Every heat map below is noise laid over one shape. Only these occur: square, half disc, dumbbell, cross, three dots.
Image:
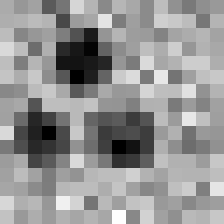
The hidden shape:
three dots
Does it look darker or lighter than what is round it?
darker
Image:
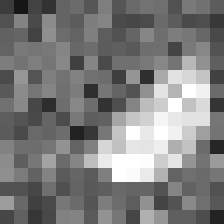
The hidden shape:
half disc
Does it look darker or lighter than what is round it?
lighter
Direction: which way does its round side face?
down and right
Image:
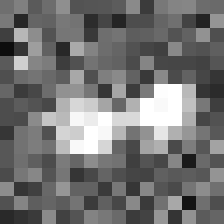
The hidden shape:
dumbbell
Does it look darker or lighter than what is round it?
lighter
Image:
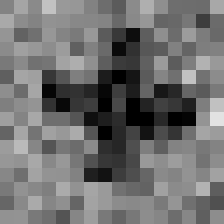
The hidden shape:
cross
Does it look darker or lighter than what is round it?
darker
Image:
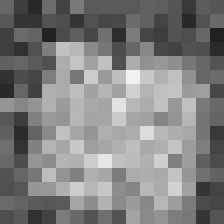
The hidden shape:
square
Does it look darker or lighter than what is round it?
lighter
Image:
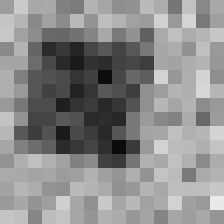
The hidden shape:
square
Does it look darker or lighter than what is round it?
darker
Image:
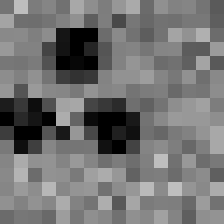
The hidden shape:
three dots
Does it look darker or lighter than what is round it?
darker
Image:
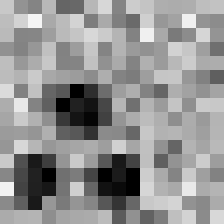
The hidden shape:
three dots
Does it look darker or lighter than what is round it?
darker
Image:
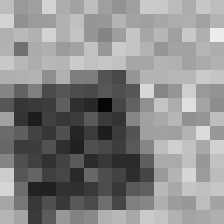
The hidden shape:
square
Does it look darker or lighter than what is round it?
darker
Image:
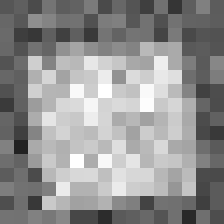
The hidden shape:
square
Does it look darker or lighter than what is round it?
lighter
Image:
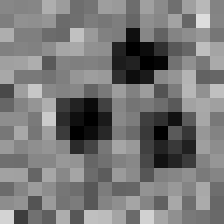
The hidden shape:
three dots
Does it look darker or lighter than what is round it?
darker
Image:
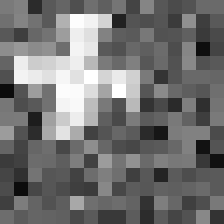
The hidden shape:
cross
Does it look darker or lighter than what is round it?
lighter
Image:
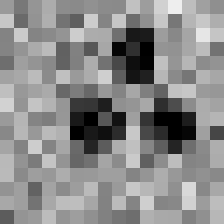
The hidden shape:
three dots
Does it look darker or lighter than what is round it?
darker
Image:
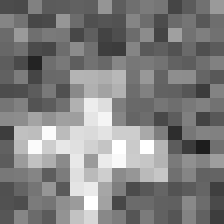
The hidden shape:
cross
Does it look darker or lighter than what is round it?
lighter
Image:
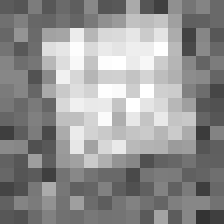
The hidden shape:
square
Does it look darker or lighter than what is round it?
lighter
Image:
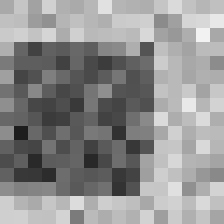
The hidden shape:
square
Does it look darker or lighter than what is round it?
darker
